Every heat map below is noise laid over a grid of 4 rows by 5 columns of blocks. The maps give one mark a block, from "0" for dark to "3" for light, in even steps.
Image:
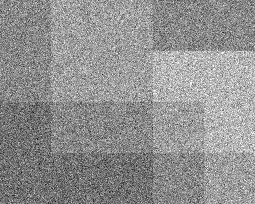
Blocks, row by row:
1 2 2 1 1
1 2 2 3 3
0 1 1 2 3
0 0 0 1 2
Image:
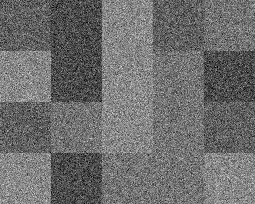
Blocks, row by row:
1 0 3 1 2
3 0 3 2 0
1 2 3 2 1
3 0 2 2 3
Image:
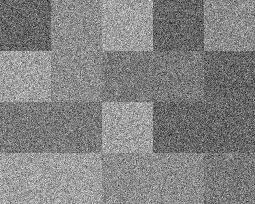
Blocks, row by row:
0 2 3 0 2
3 2 1 1 0
1 1 3 0 0
3 3 2 2 1
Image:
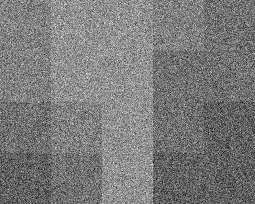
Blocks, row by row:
2 3 3 2 1
2 3 3 1 1
1 2 3 1 0
0 1 3 0 0
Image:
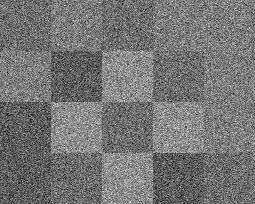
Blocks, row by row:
1 2 1 2 2
2 0 3 1 2
0 3 1 3 2
0 1 3 0 1
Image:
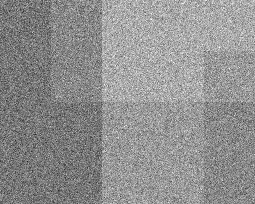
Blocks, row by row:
0 1 3 3 3
0 1 3 3 2
0 0 2 2 1
0 0 2 2 1
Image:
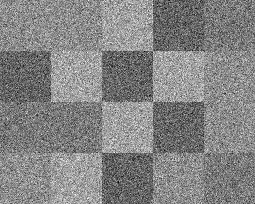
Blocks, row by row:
2 2 3 0 1
0 3 0 3 2
1 1 3 0 2
2 3 0 2 1
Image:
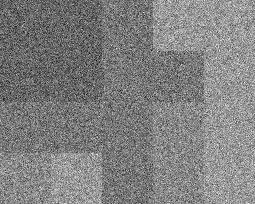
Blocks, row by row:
0 0 1 3 3
0 0 1 1 3
1 1 1 2 3
2 3 1 2 3
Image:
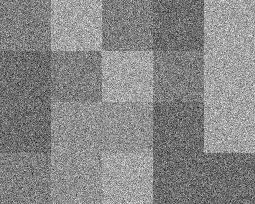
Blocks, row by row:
1 3 1 0 3
0 1 3 1 3
0 2 2 0 3
1 2 3 0 0
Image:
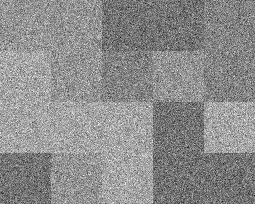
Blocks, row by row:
2 2 0 0 1
3 2 1 2 1
3 3 3 0 3
0 2 3 0 0
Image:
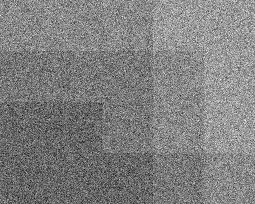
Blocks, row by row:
2 2 2 3 3
1 1 1 2 3
0 0 1 2 3
0 0 0 1 2
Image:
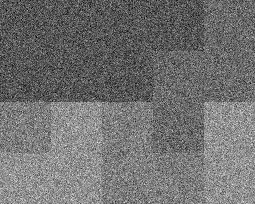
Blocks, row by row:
0 0 0 0 1
0 0 0 1 1
2 3 2 1 3
3 3 2 2 3
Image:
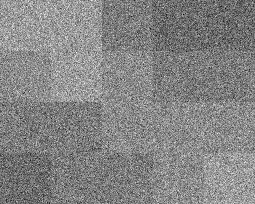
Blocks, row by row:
3 3 1 0 0
2 3 2 1 1
1 1 2 2 2
0 1 1 2 3
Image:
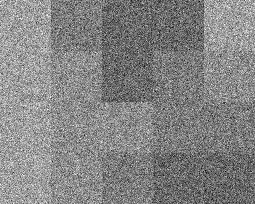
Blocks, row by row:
3 1 0 0 3
3 2 0 1 2
3 2 2 1 1
3 2 1 0 0
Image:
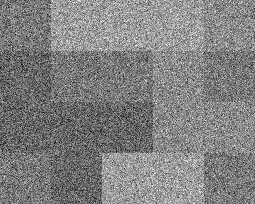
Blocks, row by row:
1 3 3 3 2
0 1 1 2 1
0 0 0 2 2
1 0 3 3 1
